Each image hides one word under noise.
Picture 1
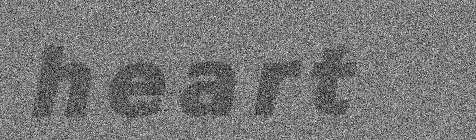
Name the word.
heart
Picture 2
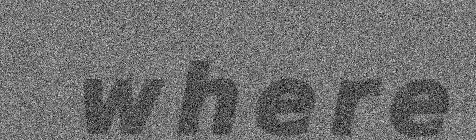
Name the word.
where
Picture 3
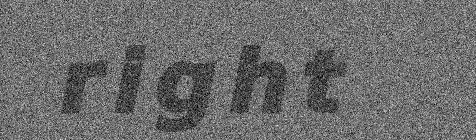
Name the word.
right
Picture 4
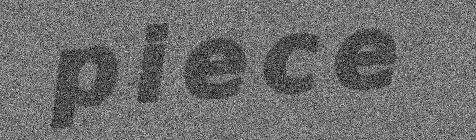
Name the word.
piece
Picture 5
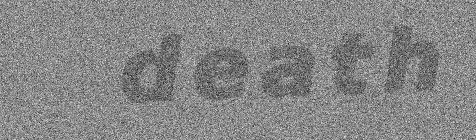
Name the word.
death
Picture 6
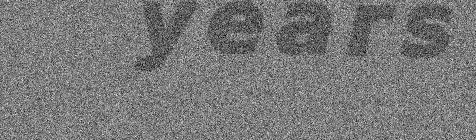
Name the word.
years
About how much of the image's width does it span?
two thirds
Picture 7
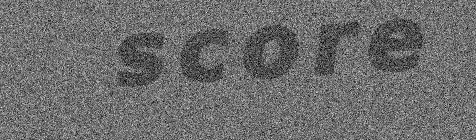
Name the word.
score
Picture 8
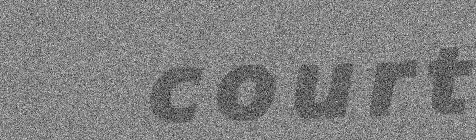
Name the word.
court
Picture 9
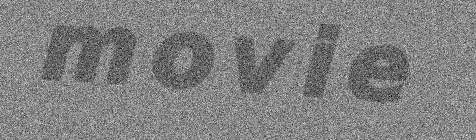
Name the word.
movie
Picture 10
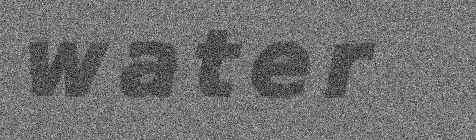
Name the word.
water
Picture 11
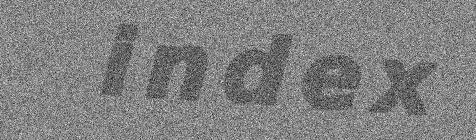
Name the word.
index
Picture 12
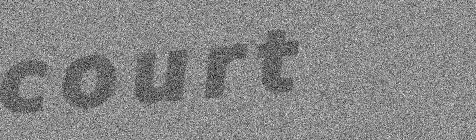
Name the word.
court
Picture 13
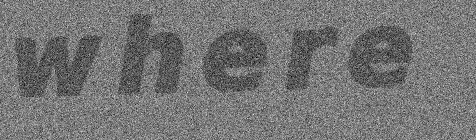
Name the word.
where
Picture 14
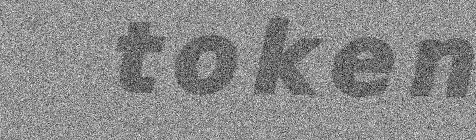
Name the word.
token
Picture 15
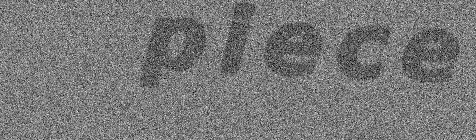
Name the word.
piece
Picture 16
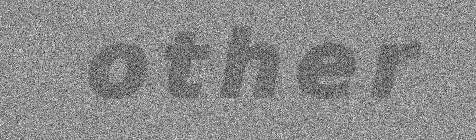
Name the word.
other
